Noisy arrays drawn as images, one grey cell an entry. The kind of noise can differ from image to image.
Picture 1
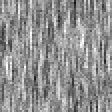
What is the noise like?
streaked along the columns
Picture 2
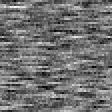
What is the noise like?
streaked along the rows
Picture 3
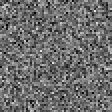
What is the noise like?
independent entries
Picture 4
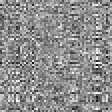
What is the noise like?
low rank plus noise
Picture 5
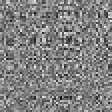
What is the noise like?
low rank plus noise
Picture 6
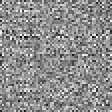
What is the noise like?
low rank plus noise
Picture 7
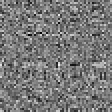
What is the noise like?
low rank plus noise
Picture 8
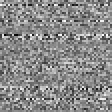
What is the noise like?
rows of uneven size
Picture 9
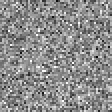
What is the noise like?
independent entries
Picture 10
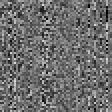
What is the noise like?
columns of uneven size
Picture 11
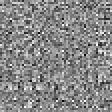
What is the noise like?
low rank plus noise
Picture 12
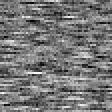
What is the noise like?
streaked along the rows
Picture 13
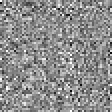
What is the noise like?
low rank plus noise
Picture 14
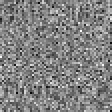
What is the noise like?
low rank plus noise
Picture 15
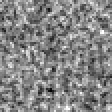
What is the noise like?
blotchy
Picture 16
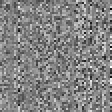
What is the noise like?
columns of uneven size
